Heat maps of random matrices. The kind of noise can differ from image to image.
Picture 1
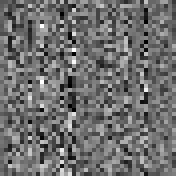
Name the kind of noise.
columns of uneven size
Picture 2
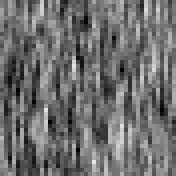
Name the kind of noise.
streaked along the columns
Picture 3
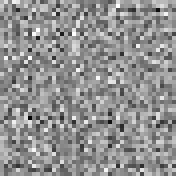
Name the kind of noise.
low rank plus noise
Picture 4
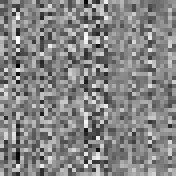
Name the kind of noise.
columns of uneven size
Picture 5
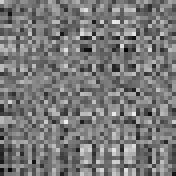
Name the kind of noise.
low rank plus noise
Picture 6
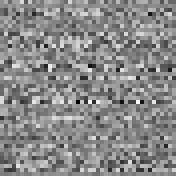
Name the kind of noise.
rows of uneven size
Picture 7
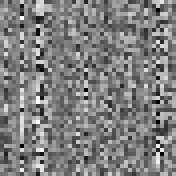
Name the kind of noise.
columns of uneven size
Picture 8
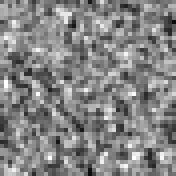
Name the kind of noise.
blotchy
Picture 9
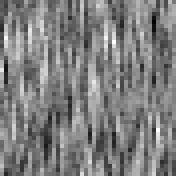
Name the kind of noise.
streaked along the columns
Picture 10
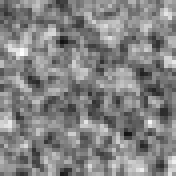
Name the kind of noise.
blotchy
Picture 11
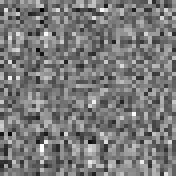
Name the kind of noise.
low rank plus noise
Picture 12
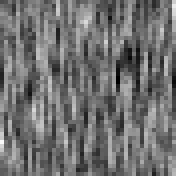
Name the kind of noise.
streaked along the columns
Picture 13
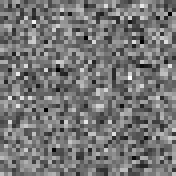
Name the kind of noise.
low rank plus noise
